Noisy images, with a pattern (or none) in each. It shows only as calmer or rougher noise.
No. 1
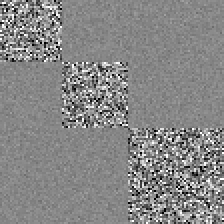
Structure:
blocks along the diagonal
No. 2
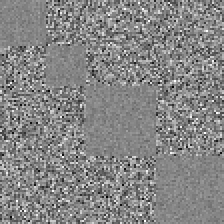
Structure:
blocks along the diagonal
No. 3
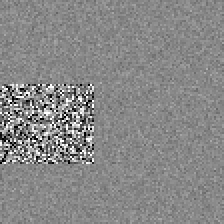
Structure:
one block
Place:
middle left
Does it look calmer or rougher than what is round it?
rougher
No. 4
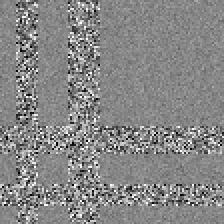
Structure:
bands of rows crossing bands of columns
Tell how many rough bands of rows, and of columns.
2 and 2
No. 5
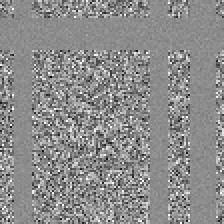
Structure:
bands of rows crossing bands of columns
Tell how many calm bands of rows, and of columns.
1 and 3
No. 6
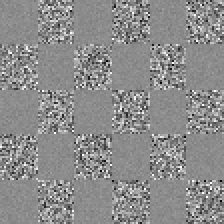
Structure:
a checkerboard
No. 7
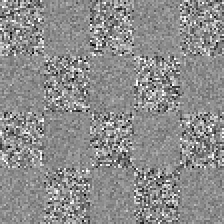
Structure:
a checkerboard
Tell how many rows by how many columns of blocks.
4 by 5
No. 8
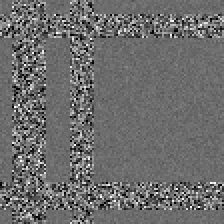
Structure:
bands of rows crossing bands of columns
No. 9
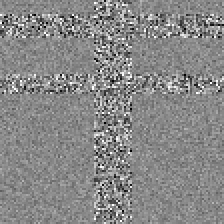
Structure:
bands of rows crossing bands of columns
